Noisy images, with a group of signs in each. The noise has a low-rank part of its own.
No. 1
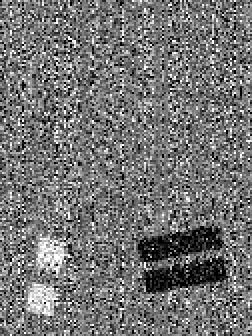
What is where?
bottom left: light colon; bottom right: dark equals sign
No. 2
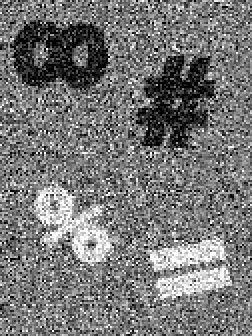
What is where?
top left: dark infinity sign; top right: dark hash sign; bottom left: light percent sign; bottom right: light equals sign
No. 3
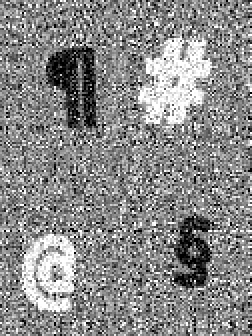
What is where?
top left: dark pilcrow; top right: light hash sign; bottom left: light at sign; bottom right: dark section sign
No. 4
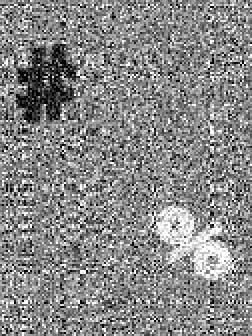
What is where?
top left: dark hash sign; bottom right: light percent sign
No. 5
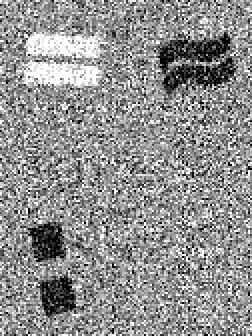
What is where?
top left: light equals sign; top right: dark approximately sign; bottom left: dark colon
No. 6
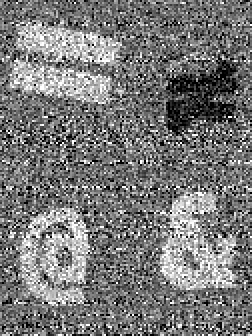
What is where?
top left: light equals sign; top right: dark not-equal sign; bottom left: light at sign; bottom right: light ampersand
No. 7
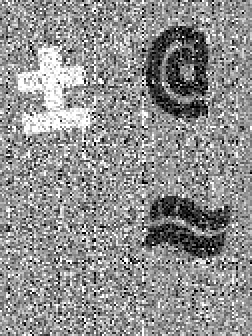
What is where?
top left: light plus-minus sign; top right: dark at sign; bottom right: dark approximately sign
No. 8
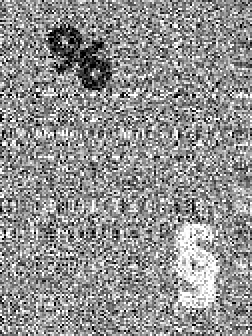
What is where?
top left: dark percent sign; bottom right: light section sign
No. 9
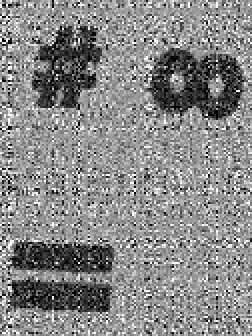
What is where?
top left: dark hash sign; top right: dark infinity sign; bottom left: dark equals sign
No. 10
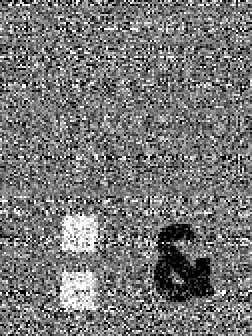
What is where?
bottom left: light colon; bottom right: dark ampersand
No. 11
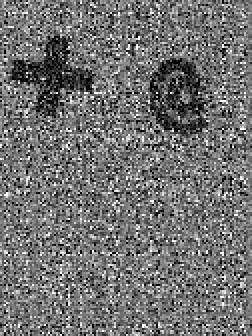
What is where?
top left: dark plus sign; top right: dark at sign
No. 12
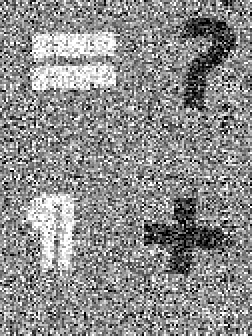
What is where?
top left: light equals sign; top right: dark question mark; bottom left: light pilcrow; bottom right: dark plus sign
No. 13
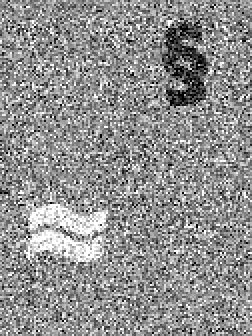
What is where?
top right: dark section sign; bottom left: light approximately sign
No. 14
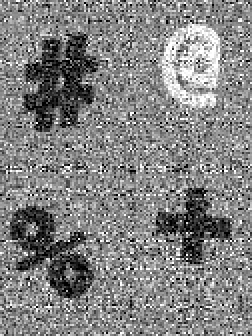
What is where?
top left: dark hash sign; top right: light at sign; bottom left: dark percent sign; bottom right: dark plus sign
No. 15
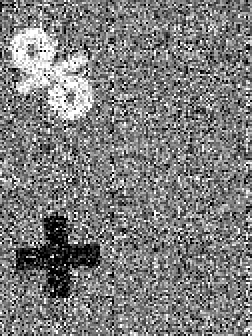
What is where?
top left: light percent sign; bottom left: dark plus sign
